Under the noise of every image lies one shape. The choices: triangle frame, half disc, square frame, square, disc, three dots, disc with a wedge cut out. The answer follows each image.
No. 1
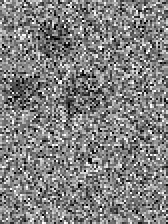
three dots
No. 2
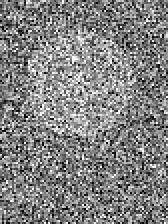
disc
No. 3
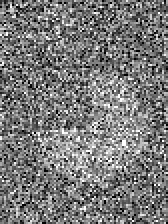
disc with a wedge cut out
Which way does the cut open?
up and left
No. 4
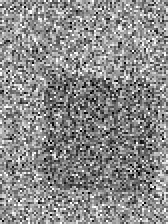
square
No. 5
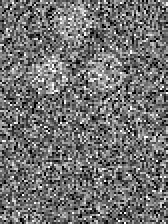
three dots
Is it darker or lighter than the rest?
lighter
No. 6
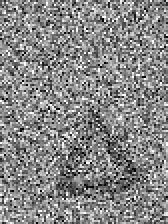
triangle frame
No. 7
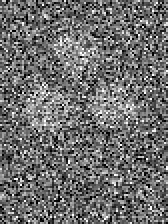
three dots
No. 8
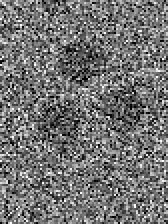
three dots
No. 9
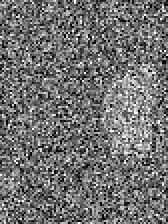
half disc
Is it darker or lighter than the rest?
lighter
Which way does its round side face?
left
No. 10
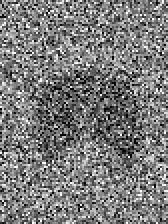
disc with a wedge cut out
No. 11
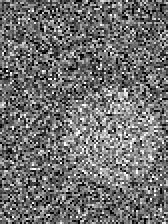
disc
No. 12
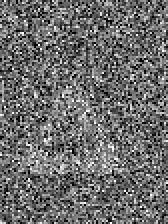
triangle frame
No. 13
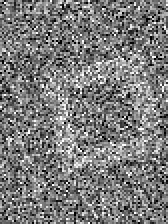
square frame
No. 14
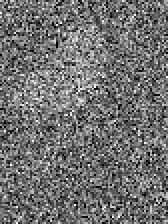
half disc
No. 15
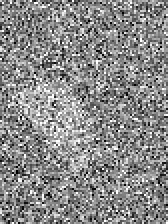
half disc
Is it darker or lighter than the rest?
lighter
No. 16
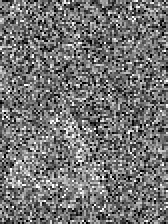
triangle frame
